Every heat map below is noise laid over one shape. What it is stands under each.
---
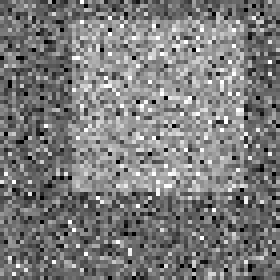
square
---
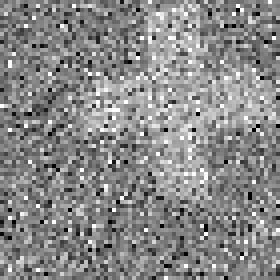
cross
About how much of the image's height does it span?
two thirds
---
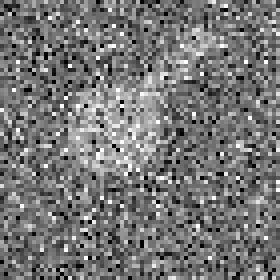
lollipop
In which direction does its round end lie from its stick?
down and left
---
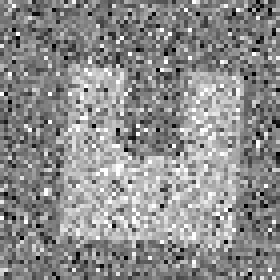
square with a notch
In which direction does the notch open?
up
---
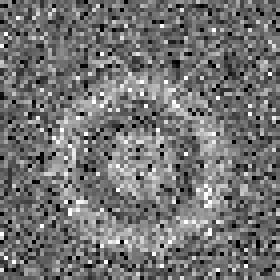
bullseye
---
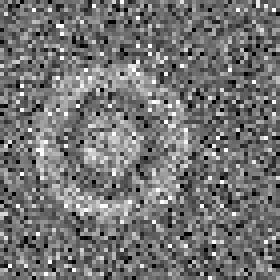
bullseye
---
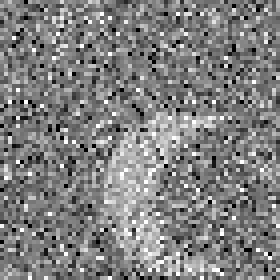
crescent
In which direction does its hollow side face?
right
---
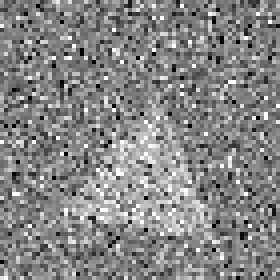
triangle
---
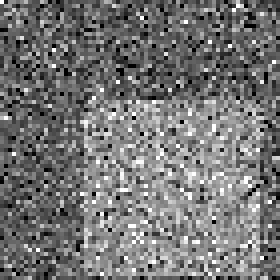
square
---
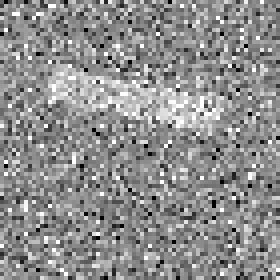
bar
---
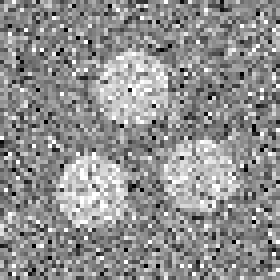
three dots
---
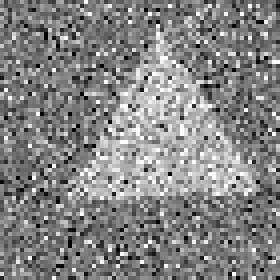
triangle
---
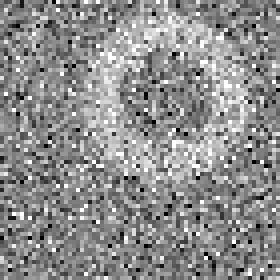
ring
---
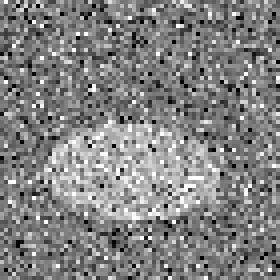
ellipse
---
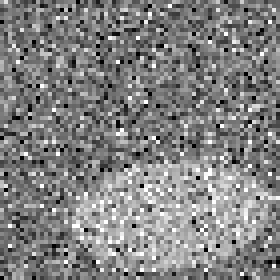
ellipse
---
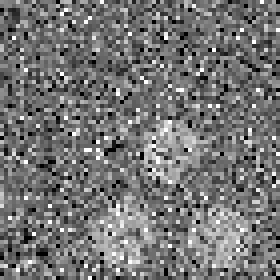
three dots
